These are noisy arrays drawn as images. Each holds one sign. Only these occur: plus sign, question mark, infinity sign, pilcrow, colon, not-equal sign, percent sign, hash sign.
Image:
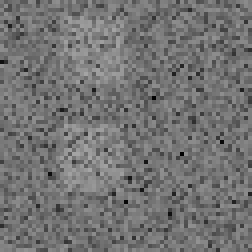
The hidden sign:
colon
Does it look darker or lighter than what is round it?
lighter
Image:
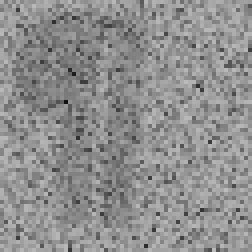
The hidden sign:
pilcrow
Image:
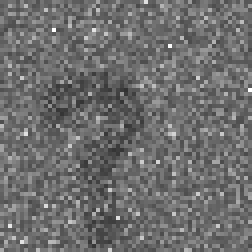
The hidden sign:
question mark
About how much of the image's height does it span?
two thirds
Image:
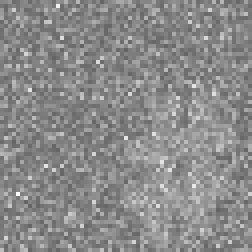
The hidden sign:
hash sign
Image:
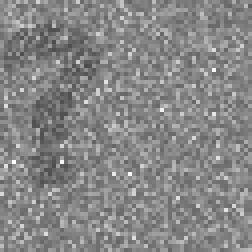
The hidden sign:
question mark
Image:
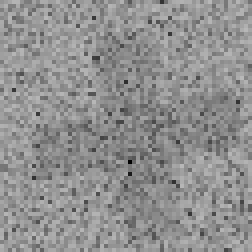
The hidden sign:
plus sign
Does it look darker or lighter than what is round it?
darker
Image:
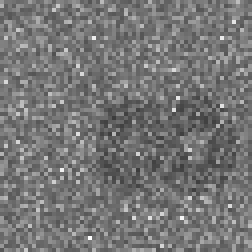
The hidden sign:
infinity sign
